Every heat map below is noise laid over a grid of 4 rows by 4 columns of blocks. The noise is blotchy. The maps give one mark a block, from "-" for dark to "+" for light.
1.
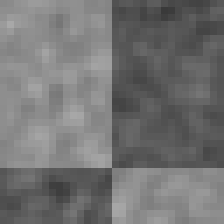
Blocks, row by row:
+ + - -
+ + - -
+ + - -
- - + +
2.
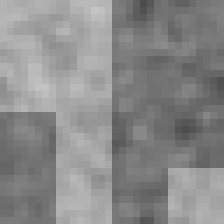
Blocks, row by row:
+ + - -
+ + - -
- + - -
- + - +
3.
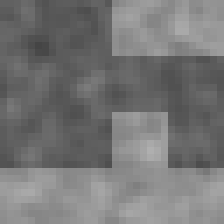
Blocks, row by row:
- - + +
- - - -
- - + -
+ + + +
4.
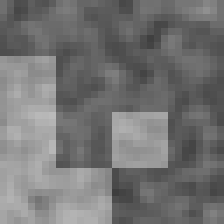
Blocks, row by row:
- - - -
+ - - -
+ - + -
+ + - -
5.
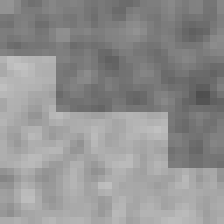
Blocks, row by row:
- - - -
+ - - -
+ + + -
+ + + +
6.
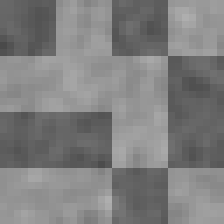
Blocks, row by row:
- + - +
+ + + -
- - + -
+ + - +
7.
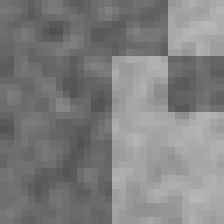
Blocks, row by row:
- - - +
- - + -
- - + +
- - + +
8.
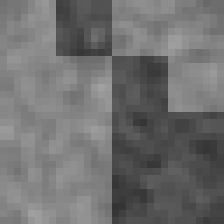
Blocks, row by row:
+ - + +
+ + - +
+ + - -
+ + - -
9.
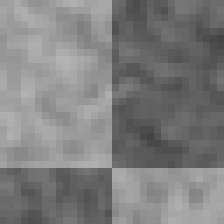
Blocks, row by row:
+ + - -
+ + - -
+ + - -
- - + +
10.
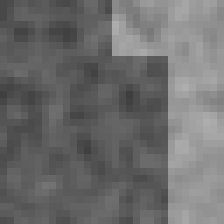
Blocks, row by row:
- - + +
- - - +
- - - +
- - - +
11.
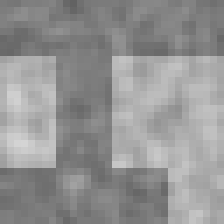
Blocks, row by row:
- - - -
+ - + +
+ - + +
- - - +
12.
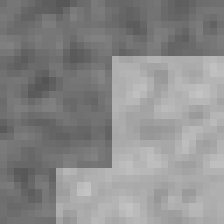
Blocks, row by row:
- - - -
- - + +
- - + +
- + + +
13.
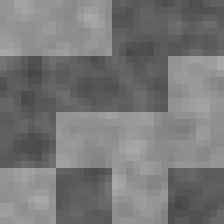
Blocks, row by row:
+ + - -
- - - +
- + + +
+ - + -
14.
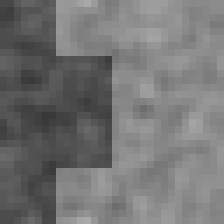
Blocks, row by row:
- + + +
- - + +
- - + +
- + + +
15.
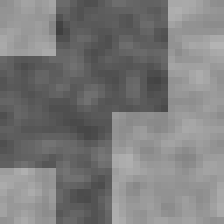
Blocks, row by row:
+ - - +
- - - +
- - + +
+ - + +
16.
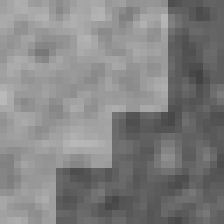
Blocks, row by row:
+ + + -
+ + + -
+ + - -
+ - - -
